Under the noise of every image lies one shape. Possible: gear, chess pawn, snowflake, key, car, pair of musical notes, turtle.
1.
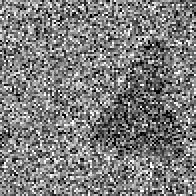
chess pawn
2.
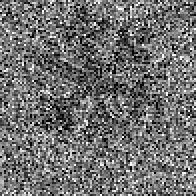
snowflake
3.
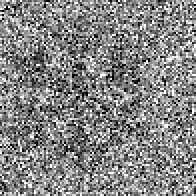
snowflake
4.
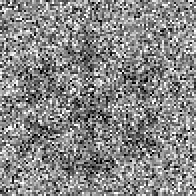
snowflake
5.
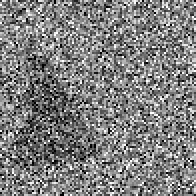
chess pawn
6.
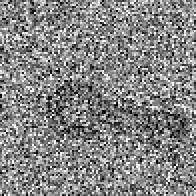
key
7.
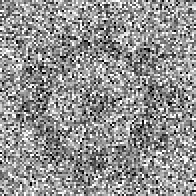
gear
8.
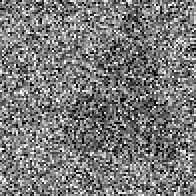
chess pawn
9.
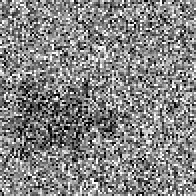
turtle
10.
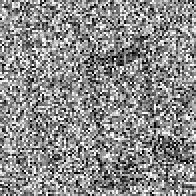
pair of musical notes
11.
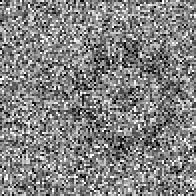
gear
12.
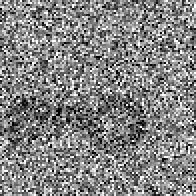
key
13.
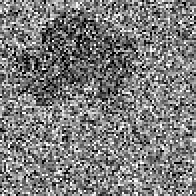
car
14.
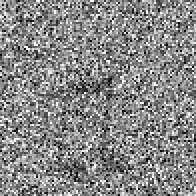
pair of musical notes
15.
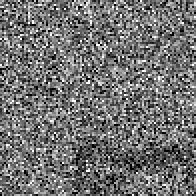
key
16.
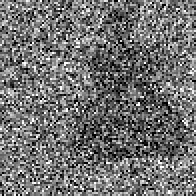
chess pawn
